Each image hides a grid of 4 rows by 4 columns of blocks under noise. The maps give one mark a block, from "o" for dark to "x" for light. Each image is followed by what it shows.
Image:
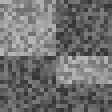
x x o o
x x o o
o o x x
o o o o
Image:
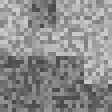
x o x x
x x x x
o o o x
o o o o
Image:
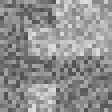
o o x x
o x x x
o o o o
o x o o
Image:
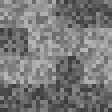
x x o o
o x x x
x x o x
o o o o
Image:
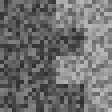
o o x x
o o o x
o o x x
o o o x
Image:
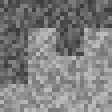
o o o o
o x o x
o x x x
x x x x
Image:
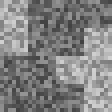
x o o o
x o o x
o o x x
o o o x
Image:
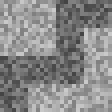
x x o o
x x o x
o o o x
o x x x
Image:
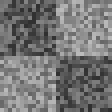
o o x x
o o x x
x x o o
x x o o
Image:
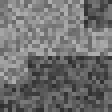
x x x o
x x x x
x o o o
o o o o
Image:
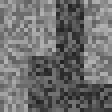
x x o x
x x o x
x o o x
x o o o
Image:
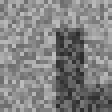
x x x x
x x o x
x x o x
x x o o
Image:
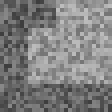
o o x x
o x x x
o x x x
o o o o
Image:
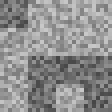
o x x x
x x x x
x o o o
x o x o
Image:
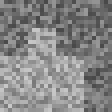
o o o o
o x o o
x x x o
x x x o
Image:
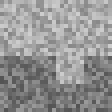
x x x x
x x x x
o o x o
o o o o
